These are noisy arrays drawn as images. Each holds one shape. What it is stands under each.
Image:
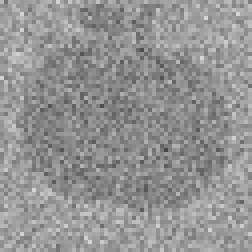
apple
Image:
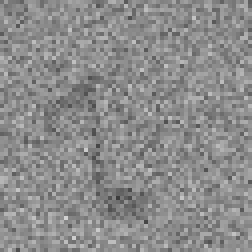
musical note
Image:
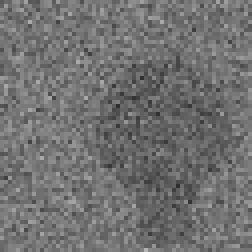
light bulb
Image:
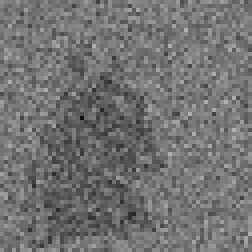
chess knight
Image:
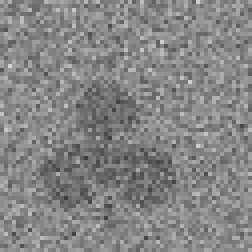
club
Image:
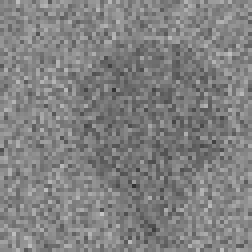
light bulb
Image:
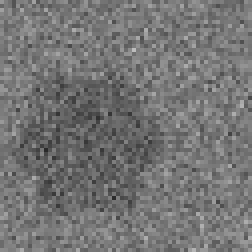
flower
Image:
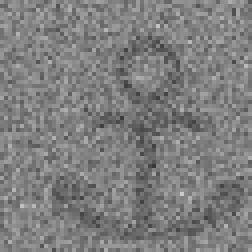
anchor
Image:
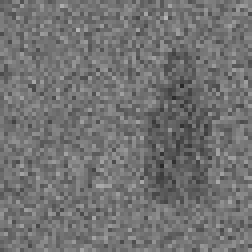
bottle
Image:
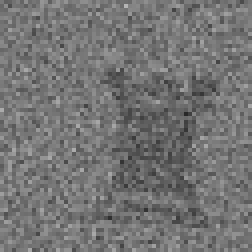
chess rook
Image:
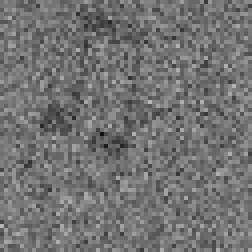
pair of musical notes
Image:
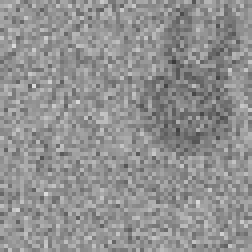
rabbit's head
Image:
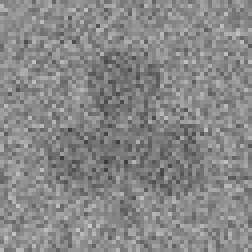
club
